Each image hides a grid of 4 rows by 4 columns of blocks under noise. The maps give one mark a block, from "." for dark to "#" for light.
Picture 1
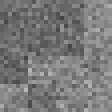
. . . #
. . . #
. # # #
# . # #
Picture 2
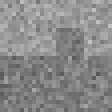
# # # #
# # . #
. . . .
. . . .
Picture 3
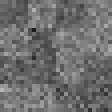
. # . #
# . # #
. . # .
# # . .
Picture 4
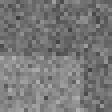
. . . .
. . . .
# # # .
# # # .
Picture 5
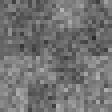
. . # .
. . . .
# # . #
# . # #
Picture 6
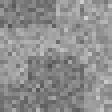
. . # #
# # # #
# . . #
. . . #
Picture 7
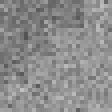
. . . #
. . # #
. # # #
# # # #
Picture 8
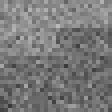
# # # #
# # . .
. . . .
. . . .
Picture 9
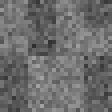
# . # .
# . # #
. # # .
. # # .
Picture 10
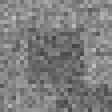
# # # #
# . . #
# . . #
# # . .
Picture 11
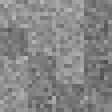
# # # .
. # # .
# . # .
# . . .
